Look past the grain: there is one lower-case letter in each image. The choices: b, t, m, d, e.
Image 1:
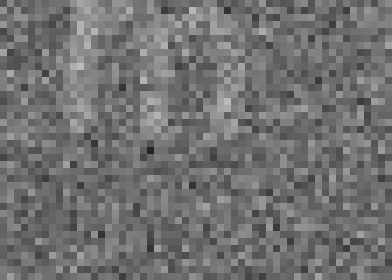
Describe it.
light m
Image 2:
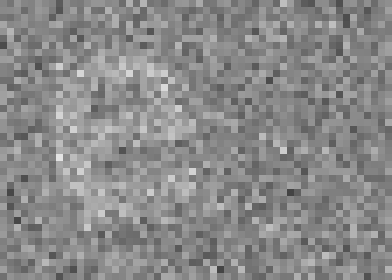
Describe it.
light e
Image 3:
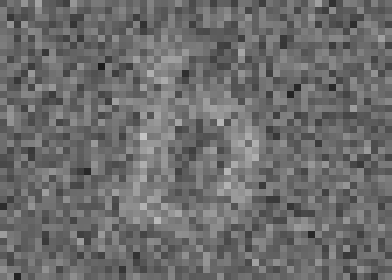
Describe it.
light b
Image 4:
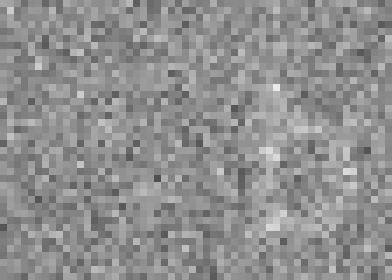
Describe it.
light b
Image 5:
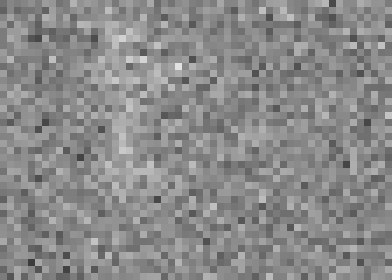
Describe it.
light t
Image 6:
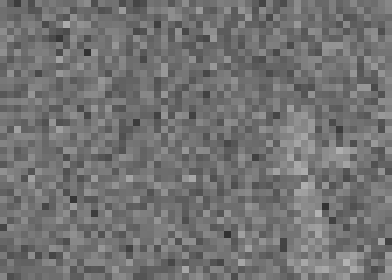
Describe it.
light t
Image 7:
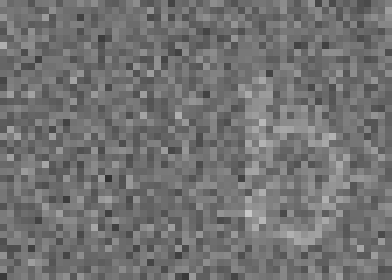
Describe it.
light b
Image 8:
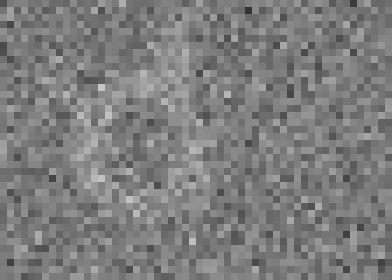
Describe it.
light d
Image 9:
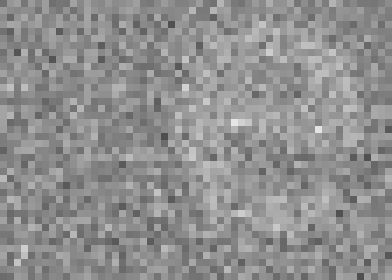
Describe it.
light e
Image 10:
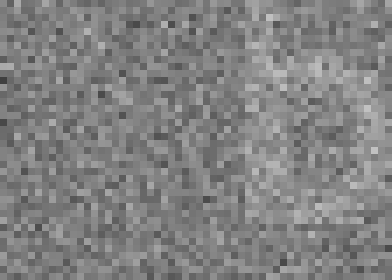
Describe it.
light b
